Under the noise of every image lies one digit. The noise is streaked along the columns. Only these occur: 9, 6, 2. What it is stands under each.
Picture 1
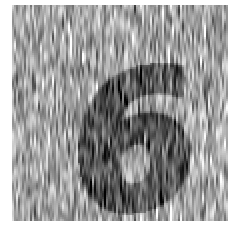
dark 6
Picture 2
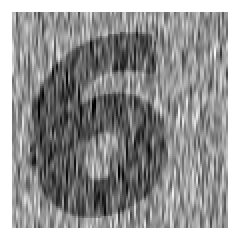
dark 6
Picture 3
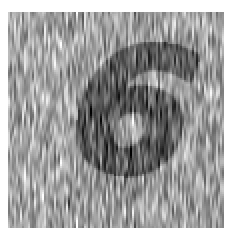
dark 6
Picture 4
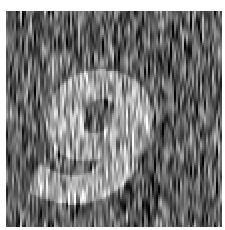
light 9
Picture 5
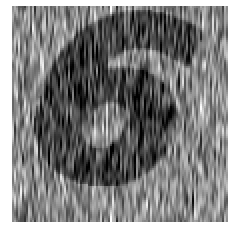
dark 6
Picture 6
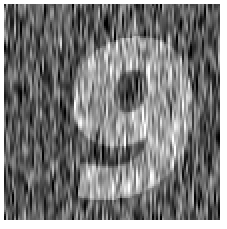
light 9
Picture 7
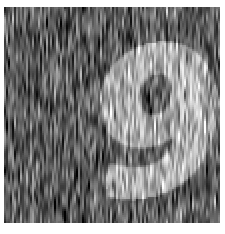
light 9
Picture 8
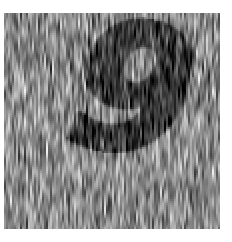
dark 9
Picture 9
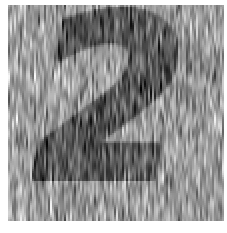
dark 2
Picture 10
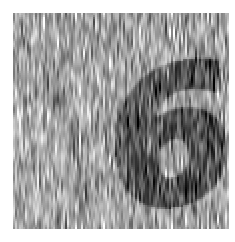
dark 6
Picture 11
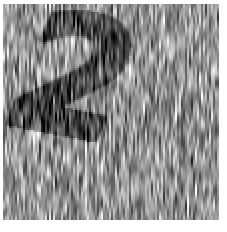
dark 2
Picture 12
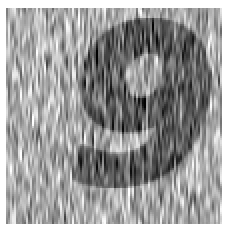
dark 9
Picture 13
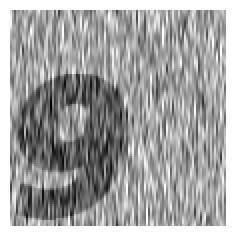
dark 9
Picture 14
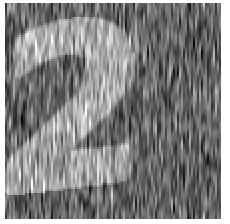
light 2
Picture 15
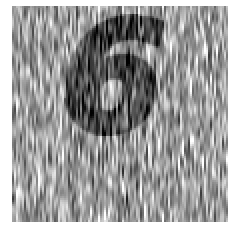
dark 6
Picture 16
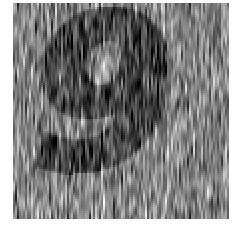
dark 9
